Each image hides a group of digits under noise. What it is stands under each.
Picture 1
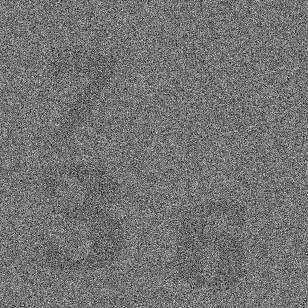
top left: 7; bottom left: 3; bottom right: 6
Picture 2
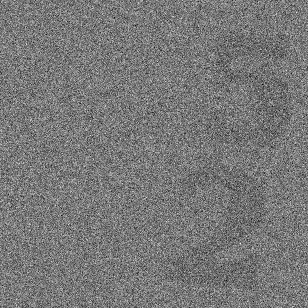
top right: 5; bottom right: 2
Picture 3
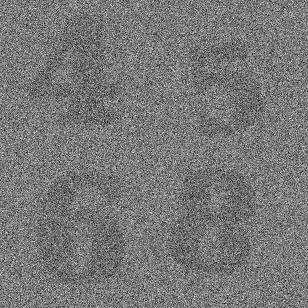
top left: 4; top right: 5; bottom left: 6; bottom right: 8
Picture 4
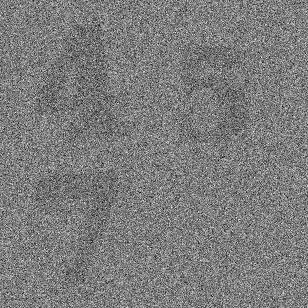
top left: 4; top right: 5; bottom left: 7
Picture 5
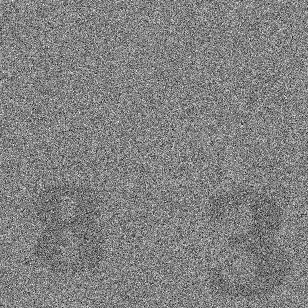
bottom left: 8; bottom right: 3
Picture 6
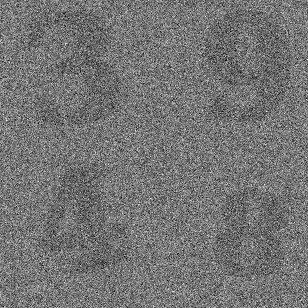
top left: 3; top right: 9; bottom left: 4; bottom right: 8
